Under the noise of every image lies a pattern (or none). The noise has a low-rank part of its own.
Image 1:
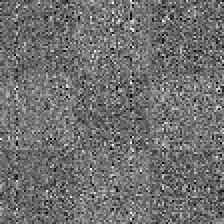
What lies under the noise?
a checkerboard
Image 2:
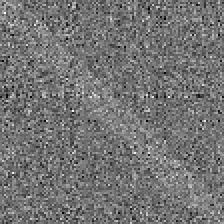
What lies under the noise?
a diagonal band
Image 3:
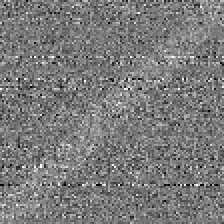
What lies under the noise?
a diagonal band
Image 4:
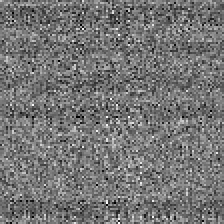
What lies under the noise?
bands of rows
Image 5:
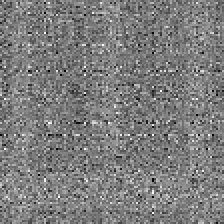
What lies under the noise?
bands of rows crossing bands of columns
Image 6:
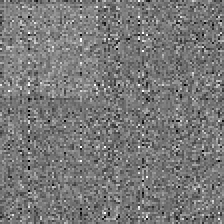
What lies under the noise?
one block
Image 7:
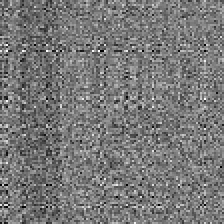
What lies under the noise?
one band of columns
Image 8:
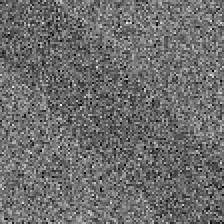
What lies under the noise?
a diagonal band
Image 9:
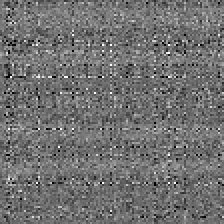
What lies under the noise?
bands of rows
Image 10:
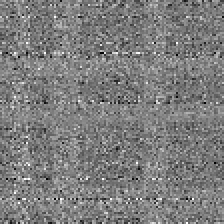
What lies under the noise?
bands of rows crossing bands of columns
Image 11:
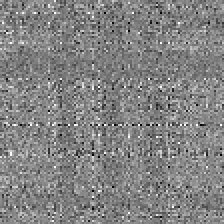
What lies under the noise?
bands of rows crossing bands of columns
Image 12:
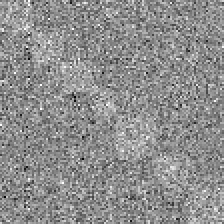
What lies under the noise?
blocks along the diagonal
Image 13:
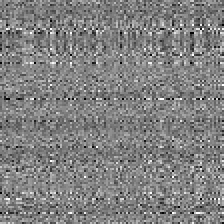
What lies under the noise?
bands of rows
